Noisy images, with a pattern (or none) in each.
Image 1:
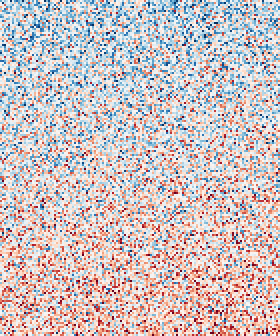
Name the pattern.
a smooth slope
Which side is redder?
bottom
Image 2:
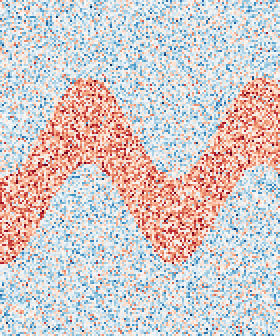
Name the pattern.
a wavy band
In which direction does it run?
left to right
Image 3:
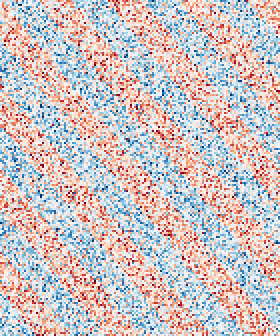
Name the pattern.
diagonal stripes
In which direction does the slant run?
top left to bottom right
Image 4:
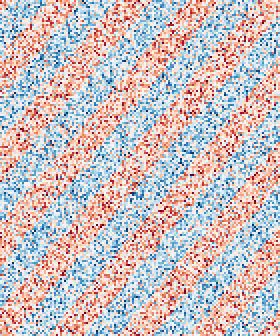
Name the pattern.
diagonal stripes
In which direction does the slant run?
bottom left to top right
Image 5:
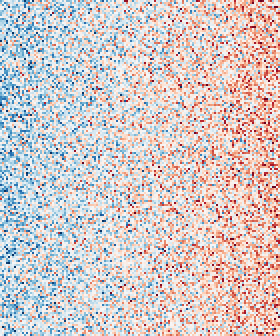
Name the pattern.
a smooth slope
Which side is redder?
right
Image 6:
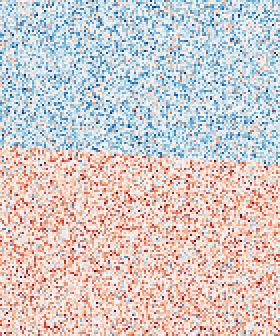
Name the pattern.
a sharp edge
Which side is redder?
bottom
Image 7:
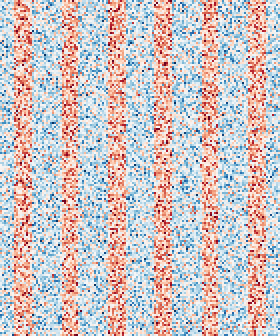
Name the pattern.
vertical stripes
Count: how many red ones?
6
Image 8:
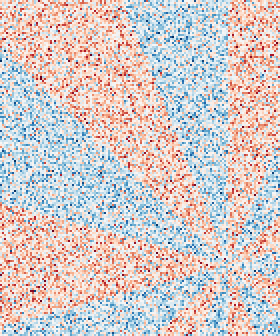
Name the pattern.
spokes from one point
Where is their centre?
bottom right
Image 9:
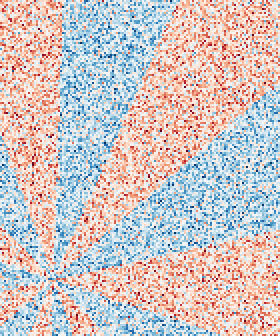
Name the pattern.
spokes from one point
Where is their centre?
bottom left
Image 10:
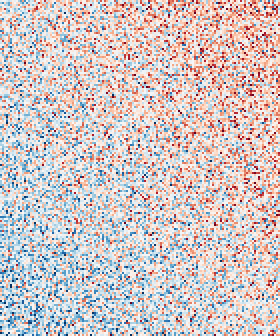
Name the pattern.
a smooth slope
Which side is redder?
top right
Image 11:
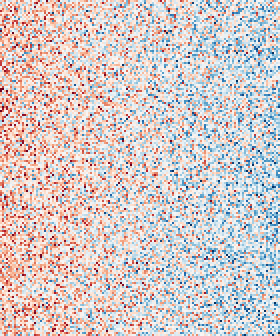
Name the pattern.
a smooth slope
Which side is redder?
left
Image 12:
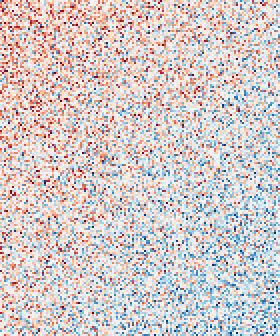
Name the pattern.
a smooth slope
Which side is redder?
top left
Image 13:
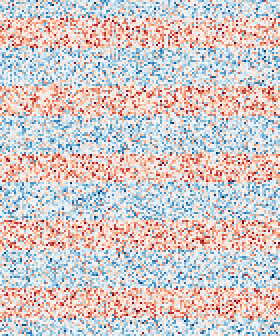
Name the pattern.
horizontal stripes
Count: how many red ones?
5
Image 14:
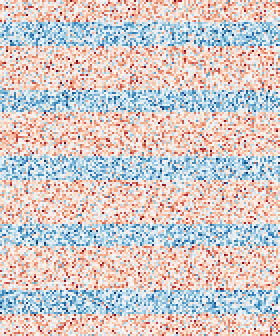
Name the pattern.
horizontal stripes
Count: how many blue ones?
5
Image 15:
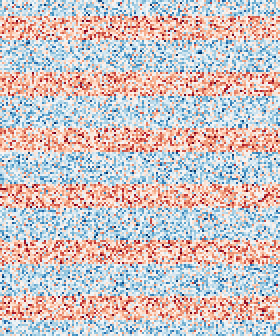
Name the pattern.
horizontal stripes
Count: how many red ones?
6
